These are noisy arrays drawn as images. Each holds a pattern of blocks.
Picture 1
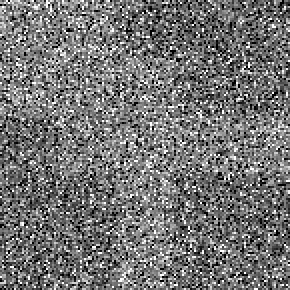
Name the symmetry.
mirrored about the diagonal from the top left
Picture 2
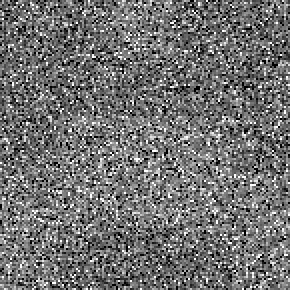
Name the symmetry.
left and right mirror each other
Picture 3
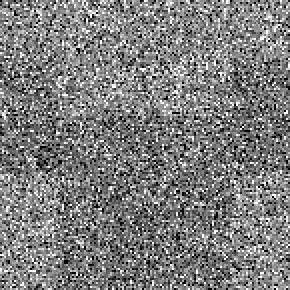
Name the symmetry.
left and right mirror each other
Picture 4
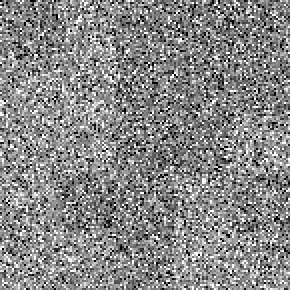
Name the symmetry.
no symmetry
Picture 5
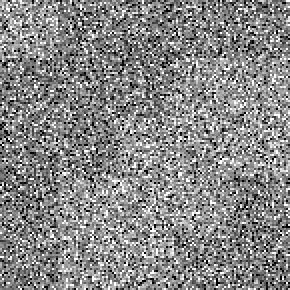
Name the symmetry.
mirrored about the diagonal from the top left
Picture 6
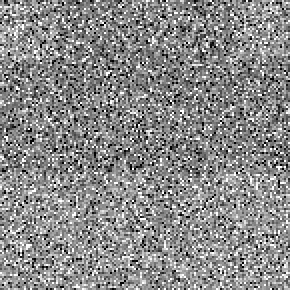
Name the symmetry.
left and right mirror each other
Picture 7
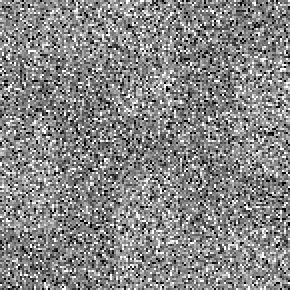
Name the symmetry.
the same after a half turn
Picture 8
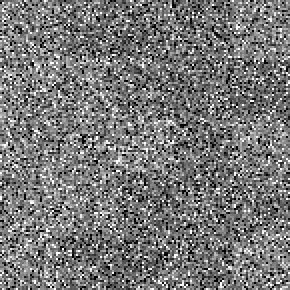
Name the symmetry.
top and bottom mirror each other
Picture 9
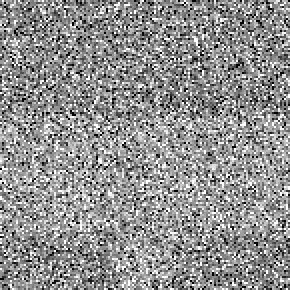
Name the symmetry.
left and right mirror each other
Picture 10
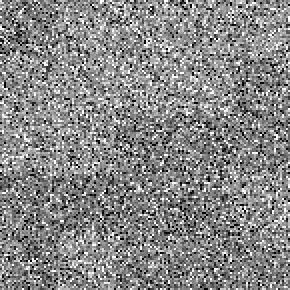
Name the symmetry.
no symmetry
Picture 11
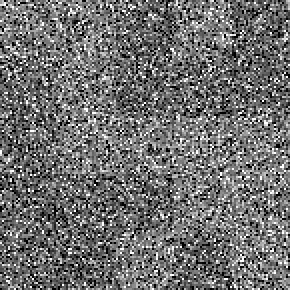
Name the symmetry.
no symmetry
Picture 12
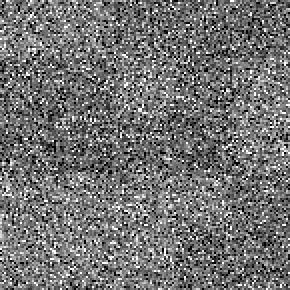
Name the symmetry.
no symmetry
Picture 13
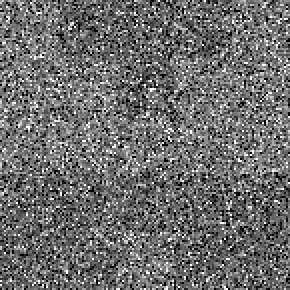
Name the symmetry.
left and right mirror each other
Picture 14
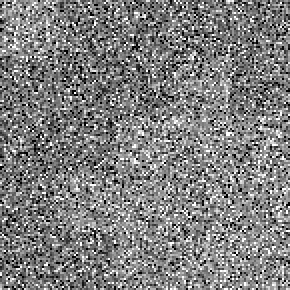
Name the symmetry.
mirrored about the diagonal from the top left
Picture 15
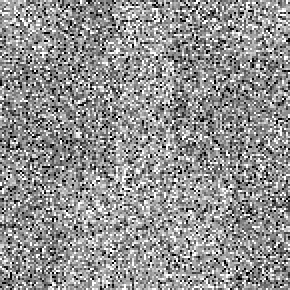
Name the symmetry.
left and right mirror each other
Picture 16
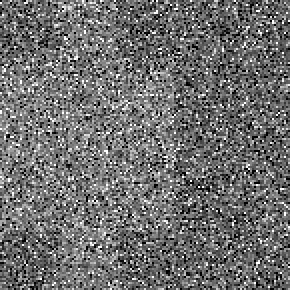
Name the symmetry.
top and bottom mirror each other
